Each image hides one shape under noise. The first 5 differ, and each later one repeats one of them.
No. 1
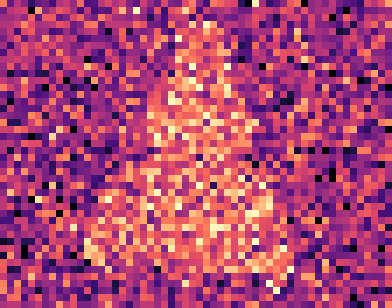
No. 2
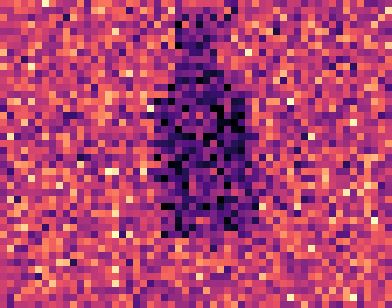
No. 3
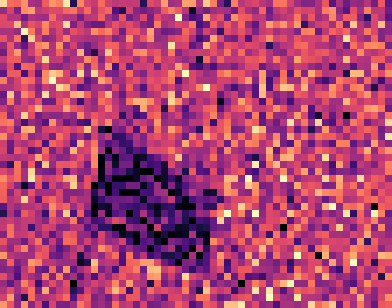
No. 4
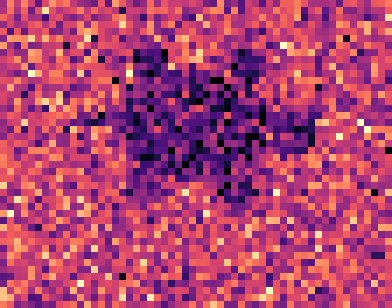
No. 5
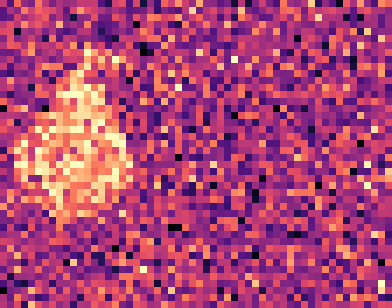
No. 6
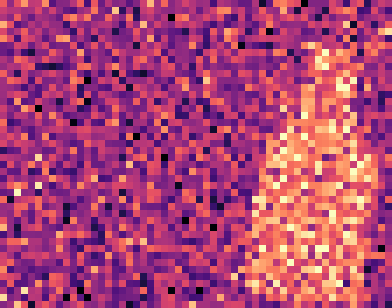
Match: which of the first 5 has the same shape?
2
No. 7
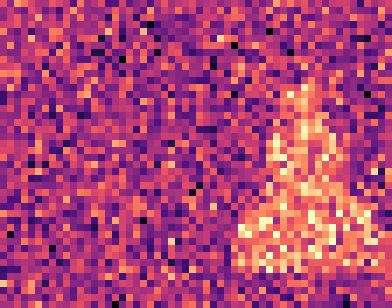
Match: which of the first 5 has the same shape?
1
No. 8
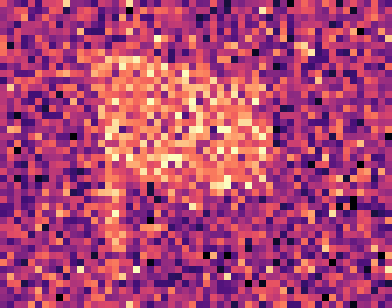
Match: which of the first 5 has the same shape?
3
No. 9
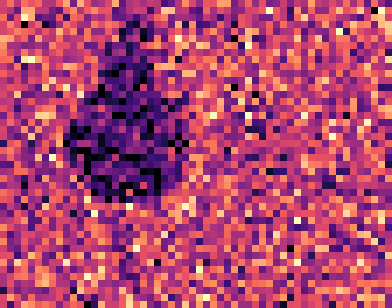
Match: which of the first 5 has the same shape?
5
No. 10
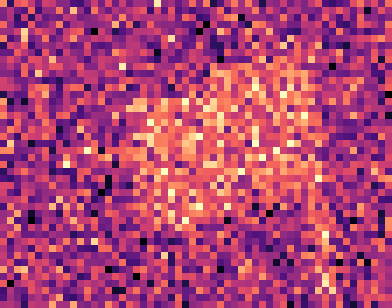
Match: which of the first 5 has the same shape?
3
